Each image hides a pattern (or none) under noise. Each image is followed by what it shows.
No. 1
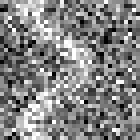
a wavy band
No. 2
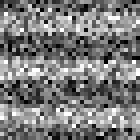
horizontal stripes
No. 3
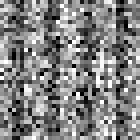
vertical stripes
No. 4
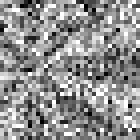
spokes from one point
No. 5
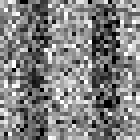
vertical stripes
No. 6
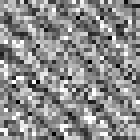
diagonal stripes
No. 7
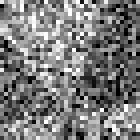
spokes from one point
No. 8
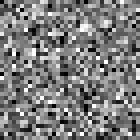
only noise
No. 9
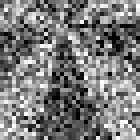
spokes from one point
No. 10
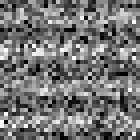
horizontal stripes
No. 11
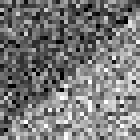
a sharp edge
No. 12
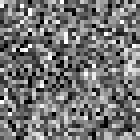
only noise
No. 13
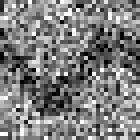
a wavy band
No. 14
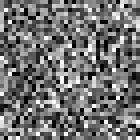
only noise
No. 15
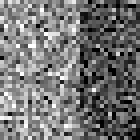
a sharp edge
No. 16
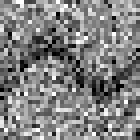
a wavy band
